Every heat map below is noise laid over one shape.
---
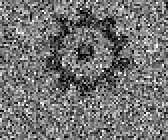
dark gear
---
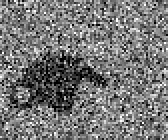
dark teapot
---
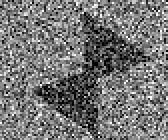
dark bow tie
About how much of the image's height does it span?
nearly all
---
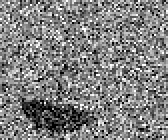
dark umbrella
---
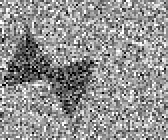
dark bow tie
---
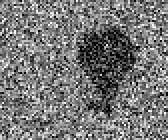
dark pear
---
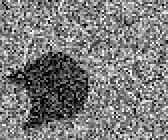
dark cat's head
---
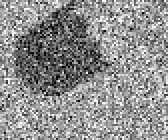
dark ghost
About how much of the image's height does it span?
two thirds
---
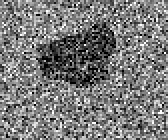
dark cloud
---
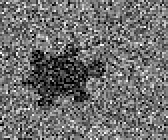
dark turtle
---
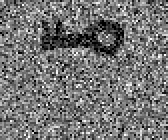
dark key
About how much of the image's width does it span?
half
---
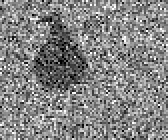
dark pear
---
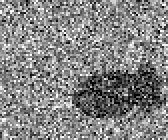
dark footprint
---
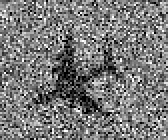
dark airplane
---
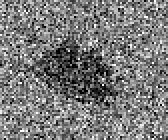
dark chess knight
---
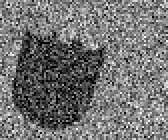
dark ghost
